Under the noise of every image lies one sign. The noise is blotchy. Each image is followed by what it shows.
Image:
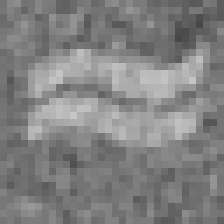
approximately sign
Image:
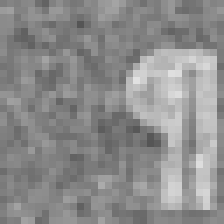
pilcrow
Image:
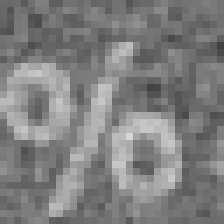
percent sign
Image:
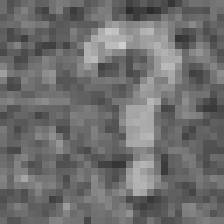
question mark
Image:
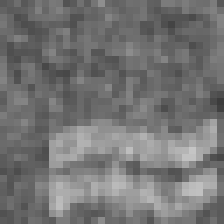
approximately sign
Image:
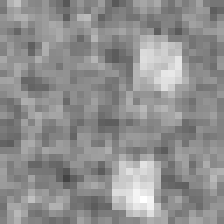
colon
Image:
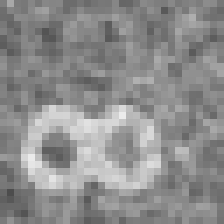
infinity sign
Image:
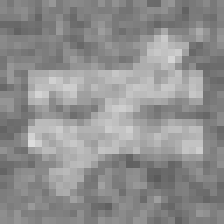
not-equal sign
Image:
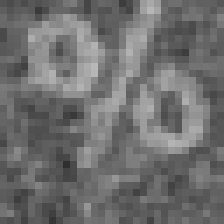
percent sign
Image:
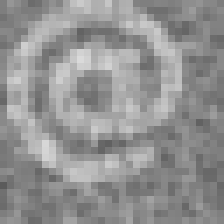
at sign
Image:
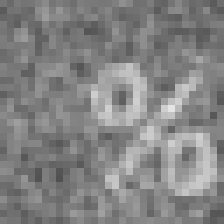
percent sign
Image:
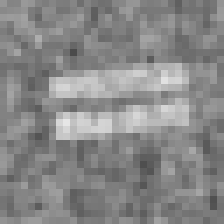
equals sign
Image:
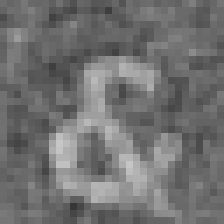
ampersand
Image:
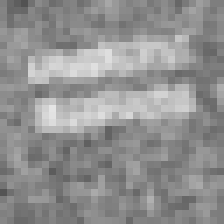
equals sign
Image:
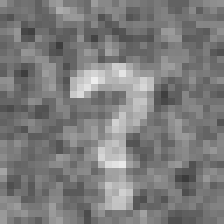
question mark
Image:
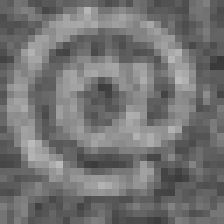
at sign
